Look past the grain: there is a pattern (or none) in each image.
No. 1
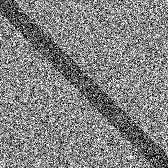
a diagonal band
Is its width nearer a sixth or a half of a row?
a sixth
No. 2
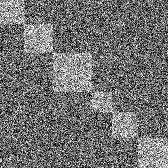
blocks along the diagonal
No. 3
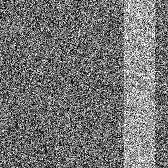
one band of columns
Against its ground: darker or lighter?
lighter
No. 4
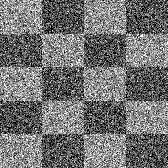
a checkerboard
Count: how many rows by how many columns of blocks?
5 by 4
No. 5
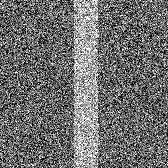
one band of columns
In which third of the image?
middle
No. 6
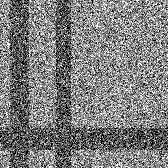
bands of rows crossing bands of columns
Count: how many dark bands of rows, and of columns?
1 and 2
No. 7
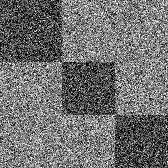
blocks along the diagonal
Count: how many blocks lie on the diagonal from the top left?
3
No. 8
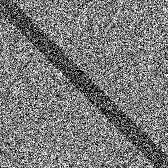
a diagonal band
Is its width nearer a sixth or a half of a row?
a sixth
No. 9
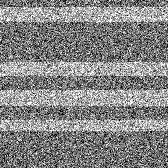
bands of rows
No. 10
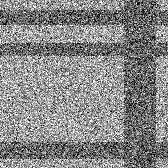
bands of rows crossing bands of columns
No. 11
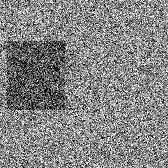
one block
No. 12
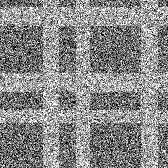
bands of rows crossing bands of columns
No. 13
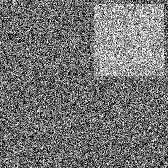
one block
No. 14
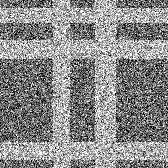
bands of rows crossing bands of columns
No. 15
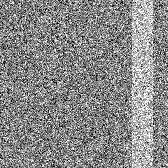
one band of columns
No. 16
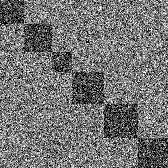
blocks along the diagonal
